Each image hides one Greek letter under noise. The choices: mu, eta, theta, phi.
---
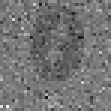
theta
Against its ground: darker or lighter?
darker
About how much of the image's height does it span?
two thirds
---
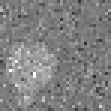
phi
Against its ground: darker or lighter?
lighter
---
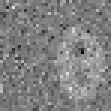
theta
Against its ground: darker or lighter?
lighter
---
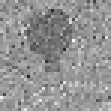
phi
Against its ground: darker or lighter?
darker
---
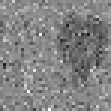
phi
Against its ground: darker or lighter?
darker
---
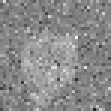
phi
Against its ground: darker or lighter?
lighter
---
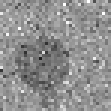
phi
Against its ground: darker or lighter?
darker
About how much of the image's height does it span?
two thirds
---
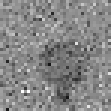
phi
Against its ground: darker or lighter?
darker
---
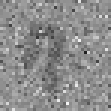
eta
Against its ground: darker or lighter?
darker
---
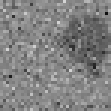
phi
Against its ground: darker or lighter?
darker
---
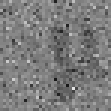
mu
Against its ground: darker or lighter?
darker
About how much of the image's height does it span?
two thirds
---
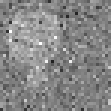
phi
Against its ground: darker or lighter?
lighter
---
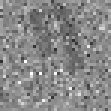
eta
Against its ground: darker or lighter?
darker
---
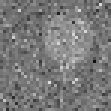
phi
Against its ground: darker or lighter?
lighter
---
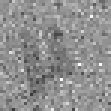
mu
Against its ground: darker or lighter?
darker
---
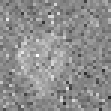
phi
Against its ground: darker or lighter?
lighter
